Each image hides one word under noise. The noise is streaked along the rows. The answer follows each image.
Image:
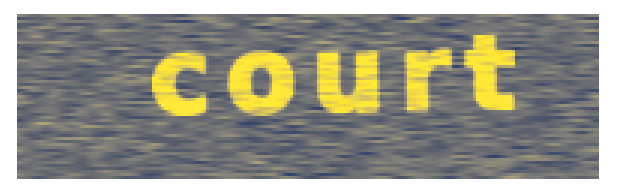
court
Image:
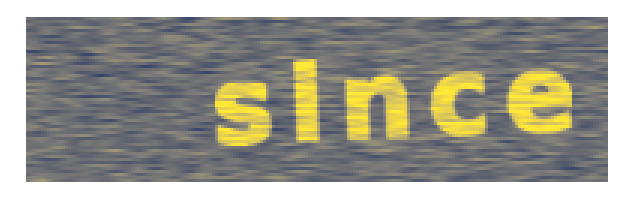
since
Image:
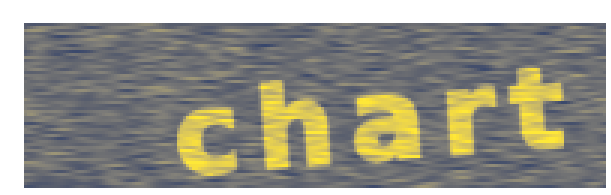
chart
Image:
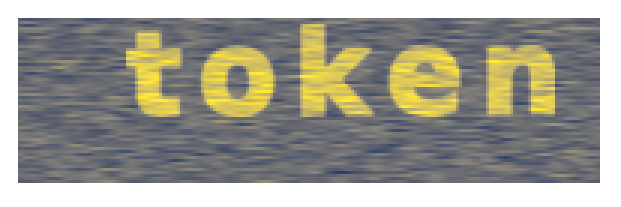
token
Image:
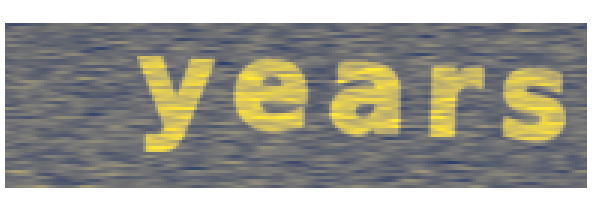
years
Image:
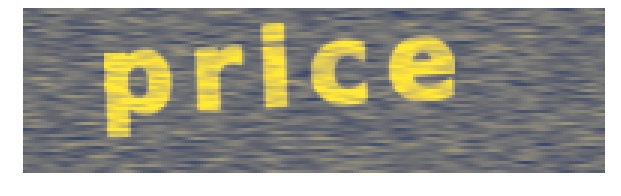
price
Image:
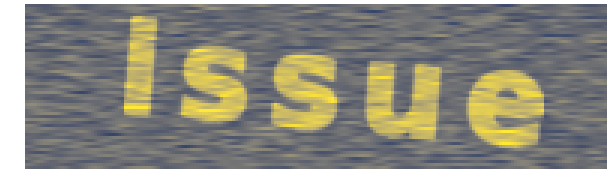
issue
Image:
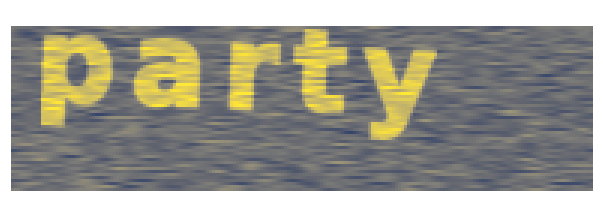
party
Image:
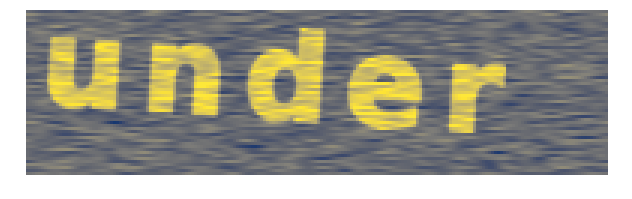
under
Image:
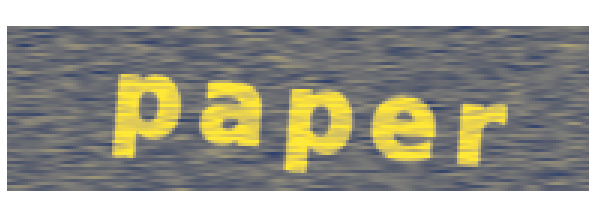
paper
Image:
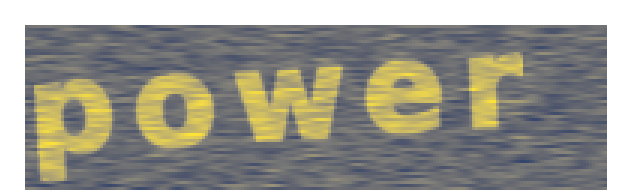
power
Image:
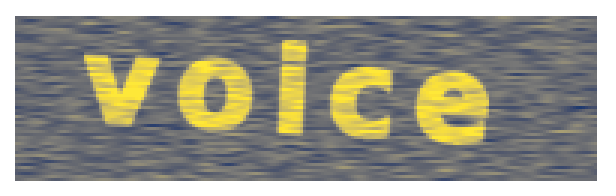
voice
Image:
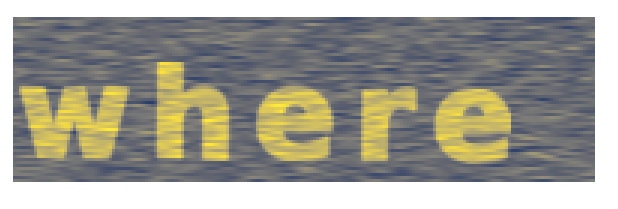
where
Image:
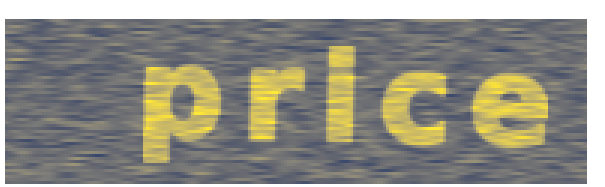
price
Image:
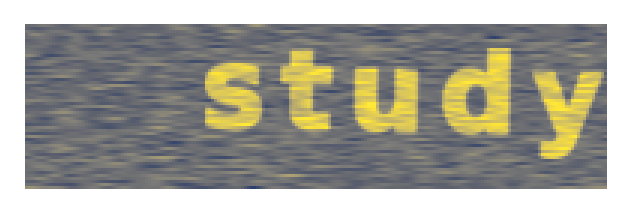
study
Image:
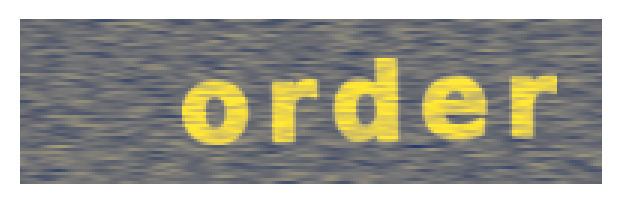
order
